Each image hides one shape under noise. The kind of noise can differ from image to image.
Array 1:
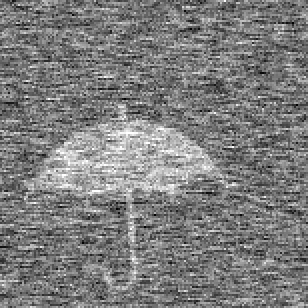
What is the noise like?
streaked along the rows
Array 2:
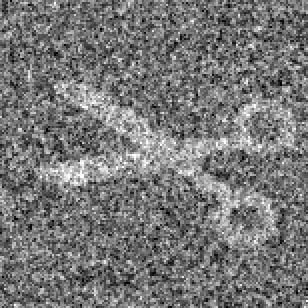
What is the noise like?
blotchy
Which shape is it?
pair of scissors
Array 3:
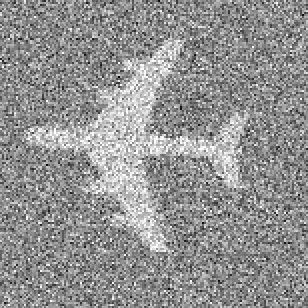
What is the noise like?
low rank plus noise
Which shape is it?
airplane
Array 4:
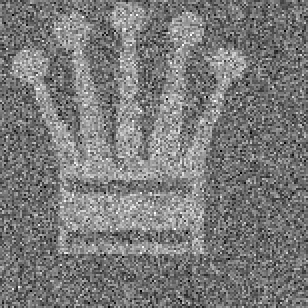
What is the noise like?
independent entries
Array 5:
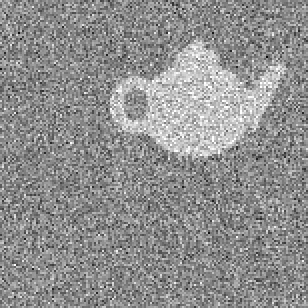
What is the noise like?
low rank plus noise
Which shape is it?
teapot
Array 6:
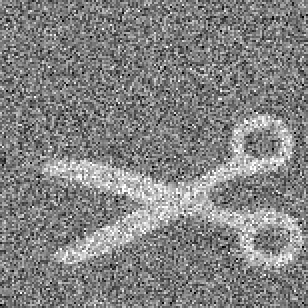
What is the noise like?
low rank plus noise
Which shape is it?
pair of scissors
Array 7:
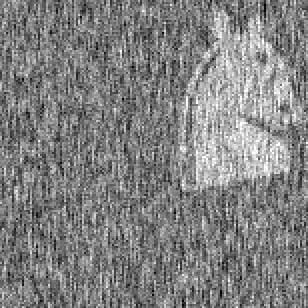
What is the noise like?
streaked along the columns
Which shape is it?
chess knight
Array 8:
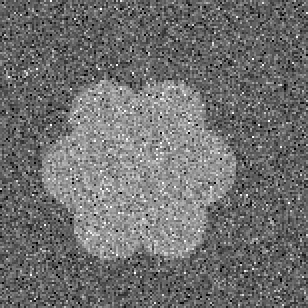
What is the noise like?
heavy tails
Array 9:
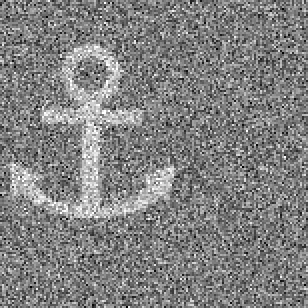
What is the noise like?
independent entries
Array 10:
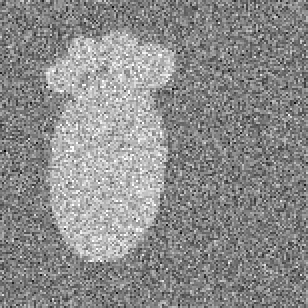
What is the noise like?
independent entries
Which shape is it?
footprint
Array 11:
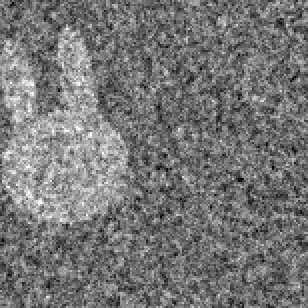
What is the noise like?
blotchy
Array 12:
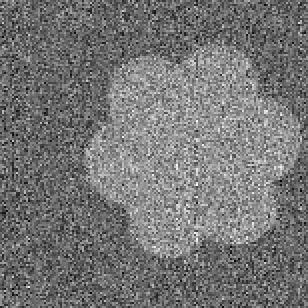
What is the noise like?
columns of uneven size
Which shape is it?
flower
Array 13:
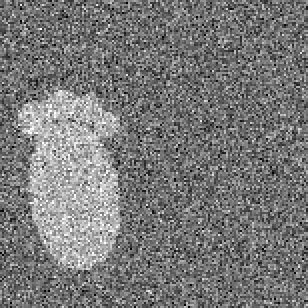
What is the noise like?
independent entries
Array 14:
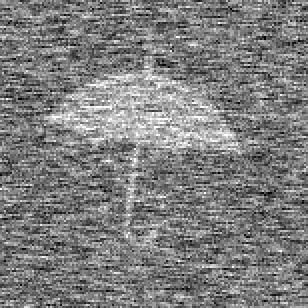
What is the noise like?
streaked along the rows
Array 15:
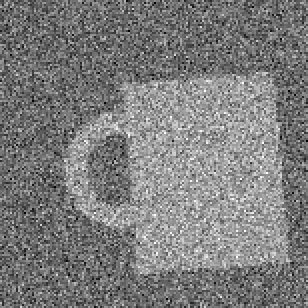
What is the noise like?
independent entries
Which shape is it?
cup
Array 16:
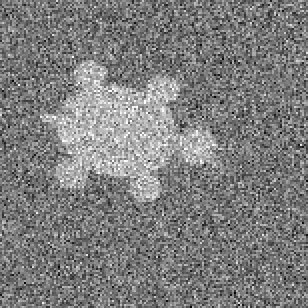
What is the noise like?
low rank plus noise
